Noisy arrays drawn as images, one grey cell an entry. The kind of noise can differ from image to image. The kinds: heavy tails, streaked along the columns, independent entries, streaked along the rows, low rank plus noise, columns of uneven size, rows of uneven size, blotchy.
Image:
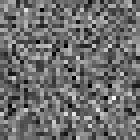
low rank plus noise
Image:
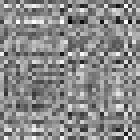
low rank plus noise
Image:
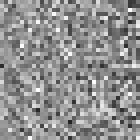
low rank plus noise
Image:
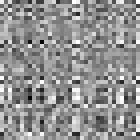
low rank plus noise
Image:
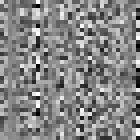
columns of uneven size
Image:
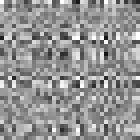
low rank plus noise
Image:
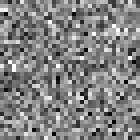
low rank plus noise
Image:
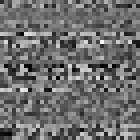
rows of uneven size
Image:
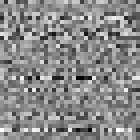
rows of uneven size
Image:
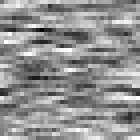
streaked along the rows
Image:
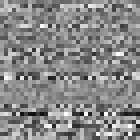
rows of uneven size
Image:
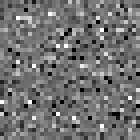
heavy tails
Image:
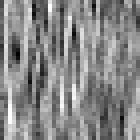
streaked along the columns
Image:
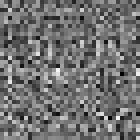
low rank plus noise
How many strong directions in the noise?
three or four
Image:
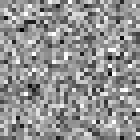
independent entries
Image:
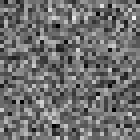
independent entries
